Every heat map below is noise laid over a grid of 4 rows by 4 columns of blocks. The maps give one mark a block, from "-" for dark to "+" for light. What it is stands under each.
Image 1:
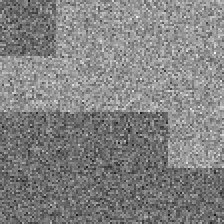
- + + +
+ + + +
- - - +
- - - -
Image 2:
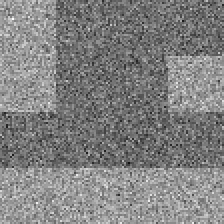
+ - - -
+ - - +
- - - -
+ + + +
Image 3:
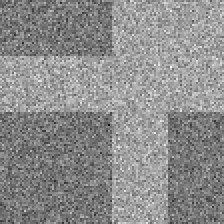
- - + +
+ + + +
- - + -
- - + -
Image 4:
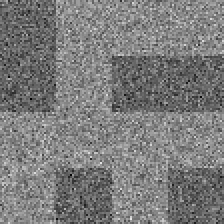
- + + +
- + - -
+ + + +
+ - + -
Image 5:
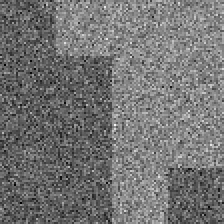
- + + +
- - + +
- - + +
- - + -
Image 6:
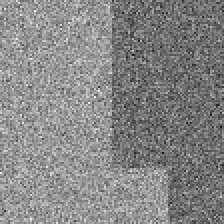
+ + - -
+ + - -
+ + - -
+ + + -
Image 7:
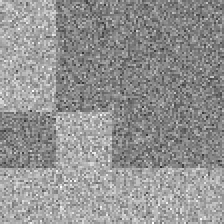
+ - - -
+ - - -
- + - -
+ + + +
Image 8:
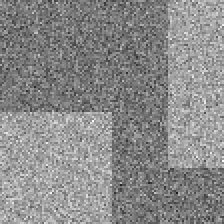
- - - +
- - - +
+ + - +
+ + - -
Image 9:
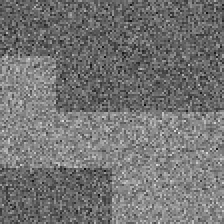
- - - -
+ - - -
+ + + +
- - + +
